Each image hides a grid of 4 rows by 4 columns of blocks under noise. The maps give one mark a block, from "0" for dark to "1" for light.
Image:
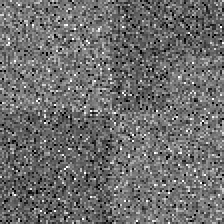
1100
1101
0011
0011
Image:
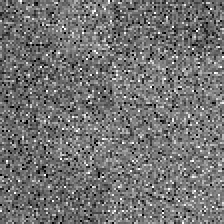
0100
0011
0111
0011
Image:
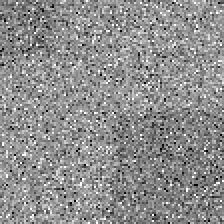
0111
1111
1100
1100
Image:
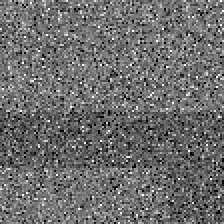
1111
1111
0000
1110
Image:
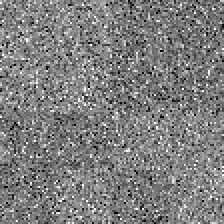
1100
1100
0011
0101
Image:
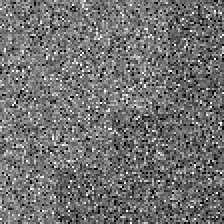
1110
1110
1100
1000
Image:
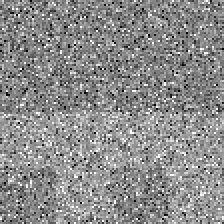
0000
0000
1111
0101
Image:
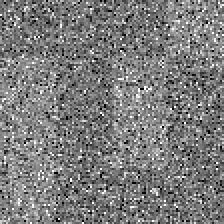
0001
1010
1010
1000
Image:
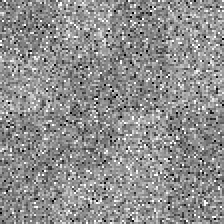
0101
1001
0010
0110
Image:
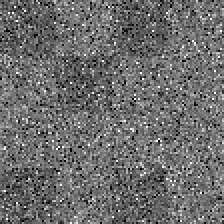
0101
1011
1111
0101
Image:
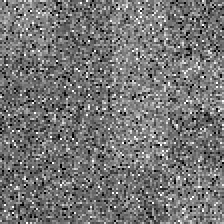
1010
0011
0010
0001
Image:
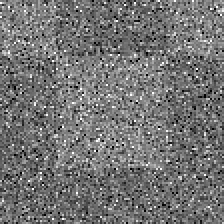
1001
0110
0110
0000
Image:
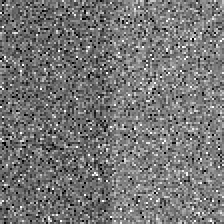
0011
0011
0011
0011
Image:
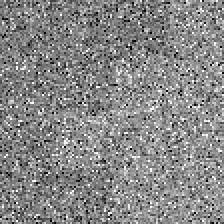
0001
0011
0111
0011
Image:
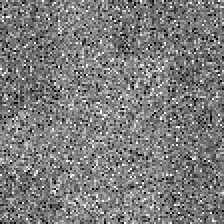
0100
0110
1110
0110
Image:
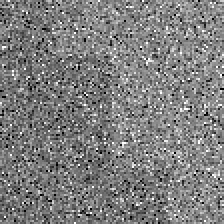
0111
0011
0011
0001
